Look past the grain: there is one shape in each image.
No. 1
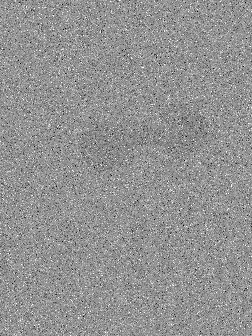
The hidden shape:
dumbbell
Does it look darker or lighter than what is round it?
darker
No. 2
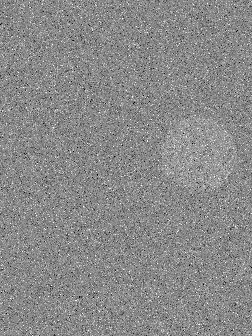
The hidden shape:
disc
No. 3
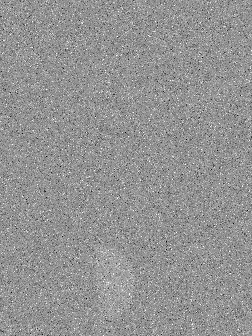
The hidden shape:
half disc
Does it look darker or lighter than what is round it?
lighter
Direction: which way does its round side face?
right
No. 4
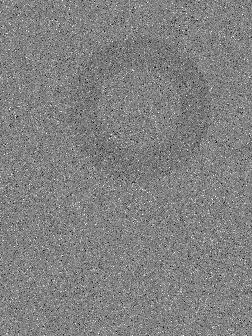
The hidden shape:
ring
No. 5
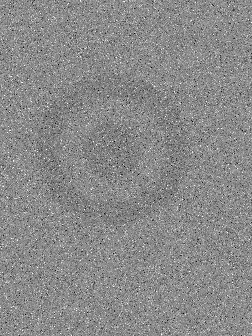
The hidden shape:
bullseye
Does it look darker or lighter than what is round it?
darker
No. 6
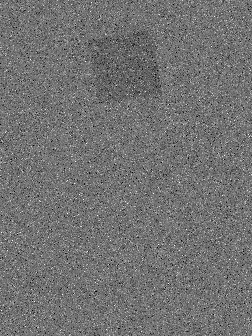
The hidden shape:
square
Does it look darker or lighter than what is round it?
darker
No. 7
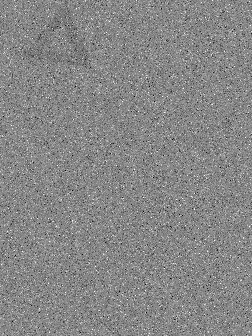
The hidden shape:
triangle frame
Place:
top left
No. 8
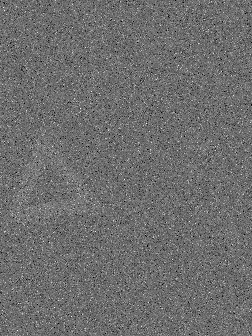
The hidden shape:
triangle frame
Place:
middle left
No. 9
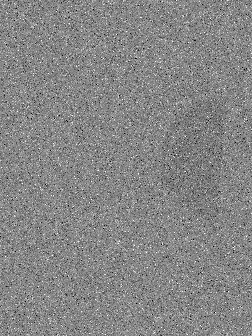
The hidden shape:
half disc
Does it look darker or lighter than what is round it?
darker
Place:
middle right
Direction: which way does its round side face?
left
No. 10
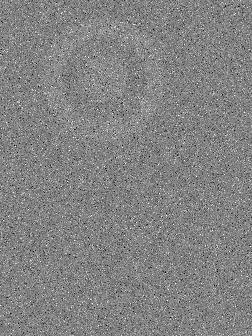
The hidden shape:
bullseye
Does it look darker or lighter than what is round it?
lighter
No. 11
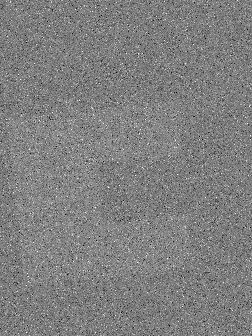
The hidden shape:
square with a notch
